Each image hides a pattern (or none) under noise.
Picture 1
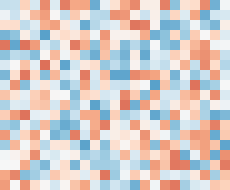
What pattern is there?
only noise
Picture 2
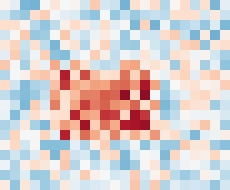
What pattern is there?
one block
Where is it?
centre
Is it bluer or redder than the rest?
redder
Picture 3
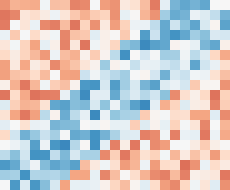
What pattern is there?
a diagonal band
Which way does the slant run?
bottom left to top right
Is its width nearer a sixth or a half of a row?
a half
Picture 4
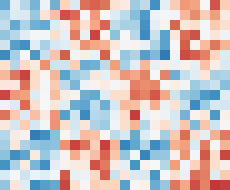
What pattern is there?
a checkerboard
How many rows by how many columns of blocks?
3 by 4
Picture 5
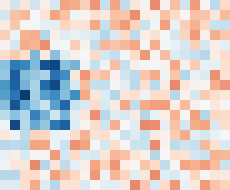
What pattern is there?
one block
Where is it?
middle left
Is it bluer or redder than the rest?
bluer
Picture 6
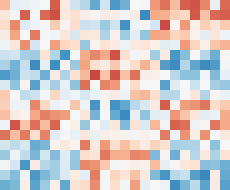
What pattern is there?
a checkerboard
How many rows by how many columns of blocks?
4 by 3
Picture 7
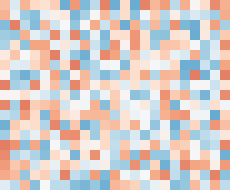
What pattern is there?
only noise
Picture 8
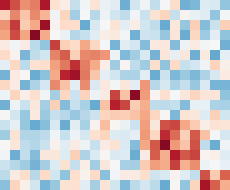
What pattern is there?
blocks along the diagonal
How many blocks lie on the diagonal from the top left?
5
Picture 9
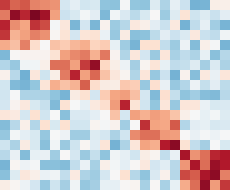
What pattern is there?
blocks along the diagonal
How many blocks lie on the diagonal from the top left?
5
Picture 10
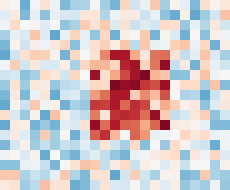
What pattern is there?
one block
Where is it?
centre
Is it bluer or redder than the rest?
redder
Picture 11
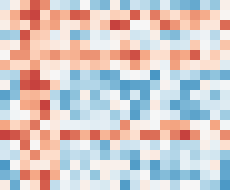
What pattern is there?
bands of rows crossing bands of columns
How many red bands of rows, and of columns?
3 and 1
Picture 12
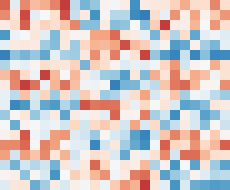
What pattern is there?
a checkerboard
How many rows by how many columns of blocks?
6 by 3
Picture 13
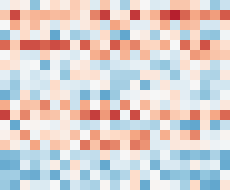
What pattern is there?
bands of rows
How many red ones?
4
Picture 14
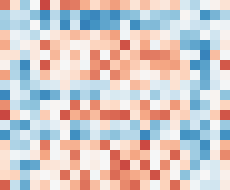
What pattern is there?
bands of rows crossing bands of columns
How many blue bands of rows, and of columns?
3 and 2
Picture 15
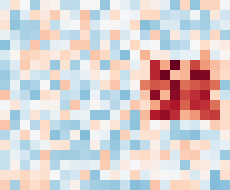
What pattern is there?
one block
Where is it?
middle right
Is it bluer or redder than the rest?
redder
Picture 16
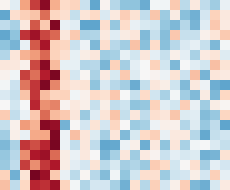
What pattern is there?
one band of columns
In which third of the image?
left
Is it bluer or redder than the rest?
redder
